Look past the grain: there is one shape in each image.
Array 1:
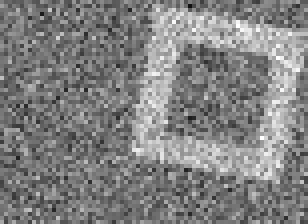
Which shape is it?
square frame
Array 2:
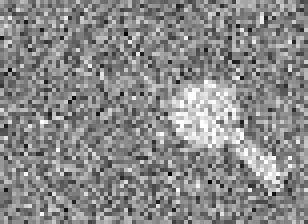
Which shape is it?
lollipop
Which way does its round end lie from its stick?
up and left
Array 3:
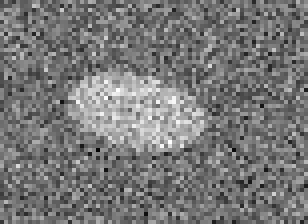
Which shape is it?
ellipse
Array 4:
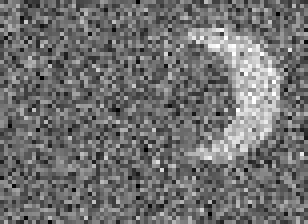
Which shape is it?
crescent
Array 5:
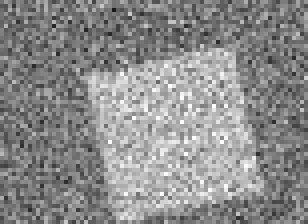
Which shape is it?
square
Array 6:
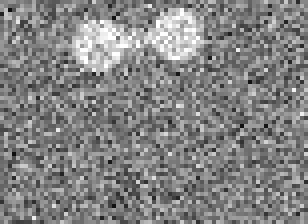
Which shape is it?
dumbbell
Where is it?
top middle
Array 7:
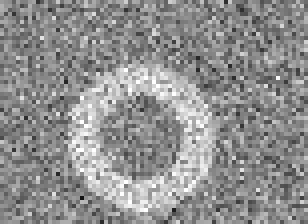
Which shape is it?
ring
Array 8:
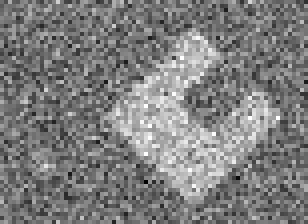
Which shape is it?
square with a notch
